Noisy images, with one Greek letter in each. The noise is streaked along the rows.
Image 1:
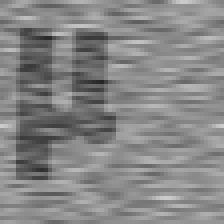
mu
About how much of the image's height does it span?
two thirds
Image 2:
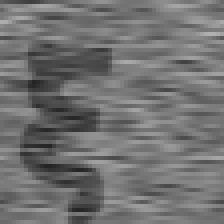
xi
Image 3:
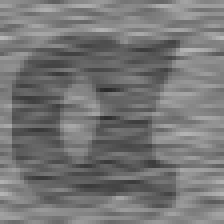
alpha
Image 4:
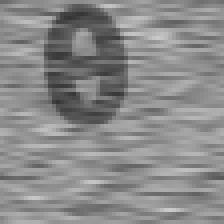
theta
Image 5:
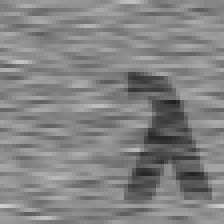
lambda
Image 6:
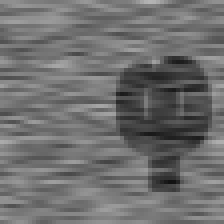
phi
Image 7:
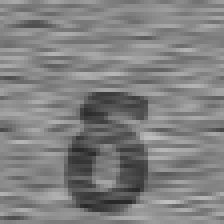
delta
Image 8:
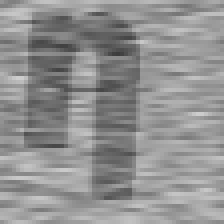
eta
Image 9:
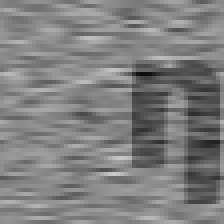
eta
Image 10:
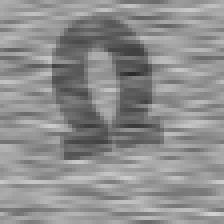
omega
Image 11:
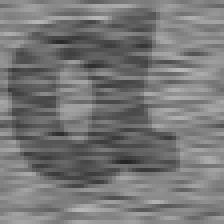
alpha
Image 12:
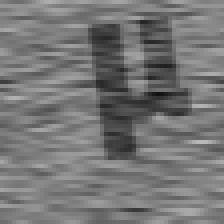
mu
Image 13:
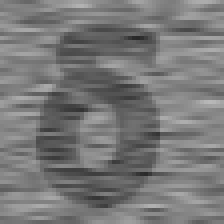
delta
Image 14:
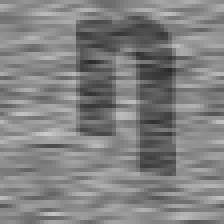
eta
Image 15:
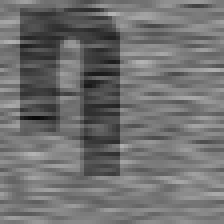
eta
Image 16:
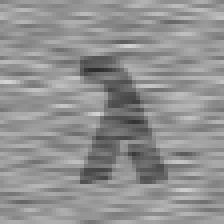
lambda
